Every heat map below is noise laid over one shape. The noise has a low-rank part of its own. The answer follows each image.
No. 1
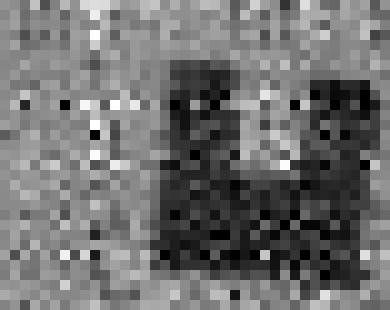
dark square with a notch
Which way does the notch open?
up
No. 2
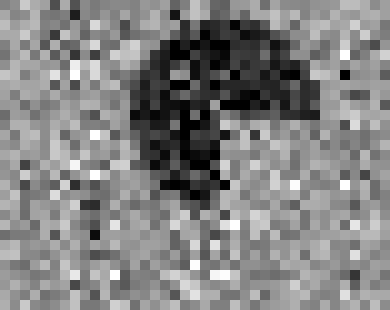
dark disc with a wedge cut out
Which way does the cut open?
down and right
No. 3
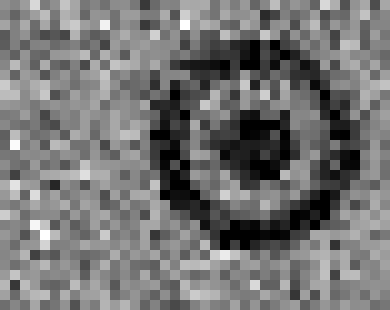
dark bullseye
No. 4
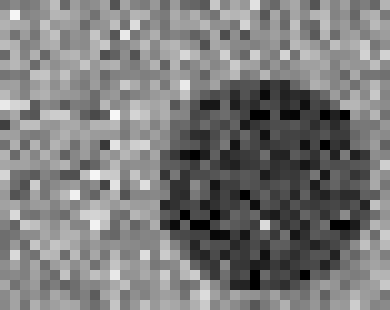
dark disc
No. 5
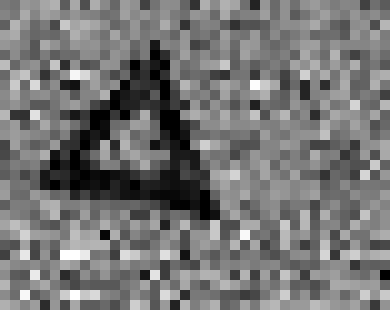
dark triangle frame
